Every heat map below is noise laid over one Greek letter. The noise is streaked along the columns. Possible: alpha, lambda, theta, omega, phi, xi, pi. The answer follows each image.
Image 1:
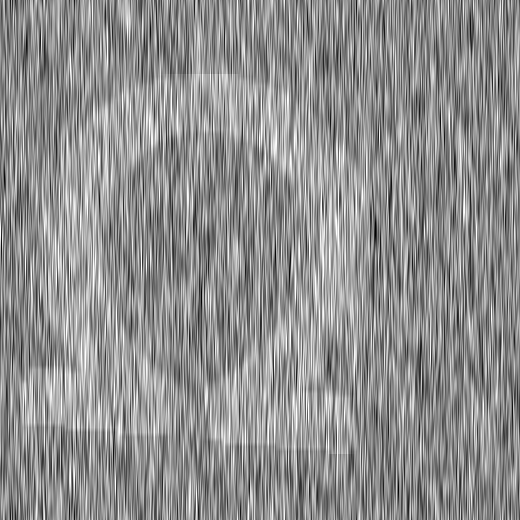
light omega
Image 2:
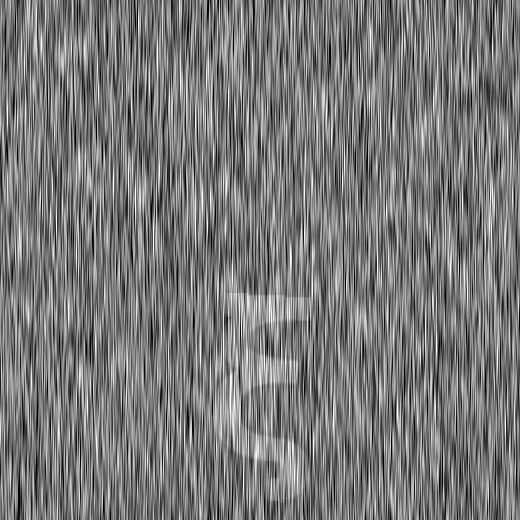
light xi, bottom middle
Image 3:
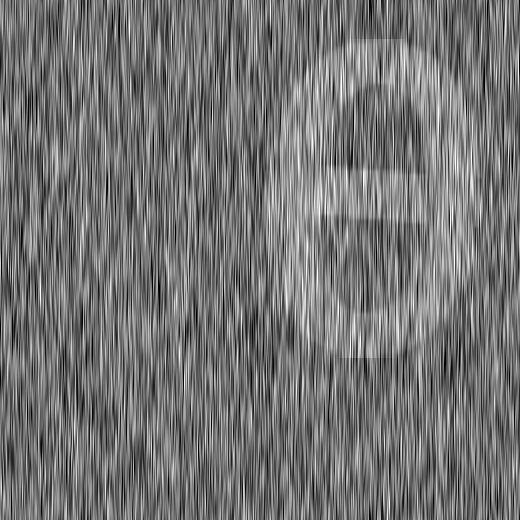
light theta
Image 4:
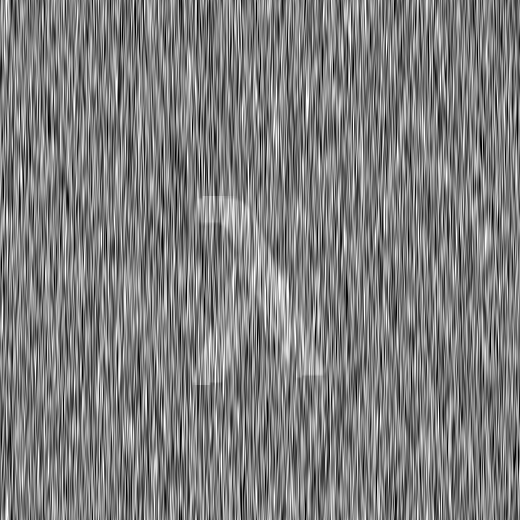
light lambda, centre
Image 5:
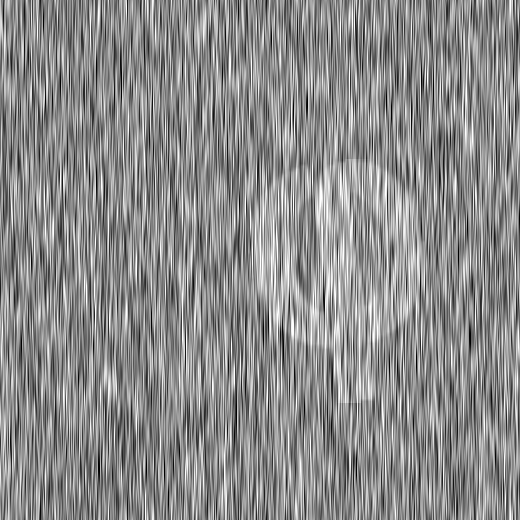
light phi
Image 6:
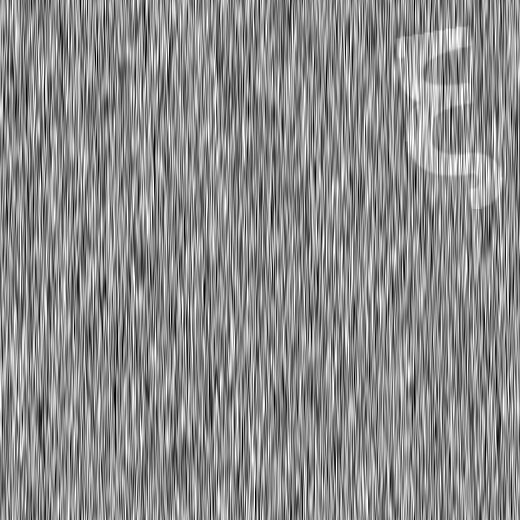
light xi, top right
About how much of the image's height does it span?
a third
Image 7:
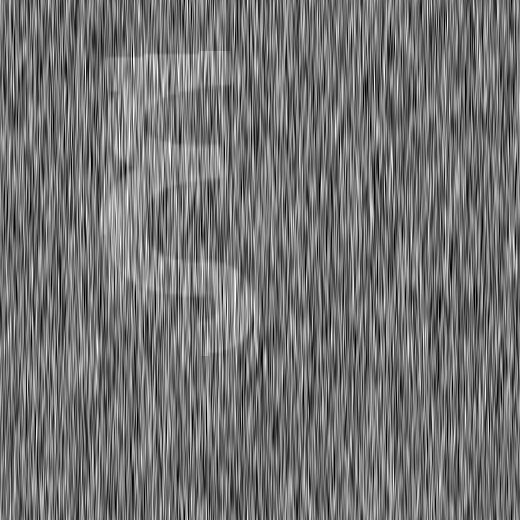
light xi
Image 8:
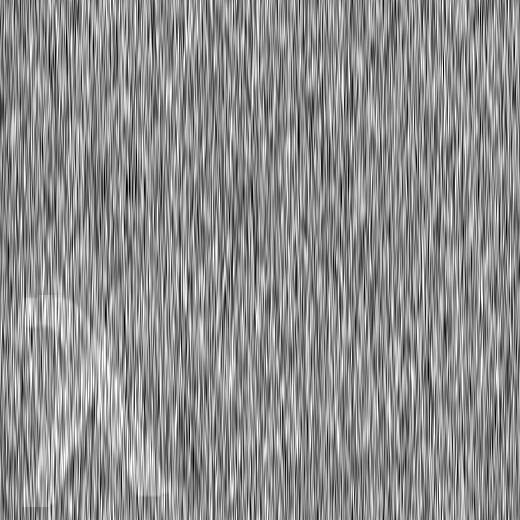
light lambda, bottom left
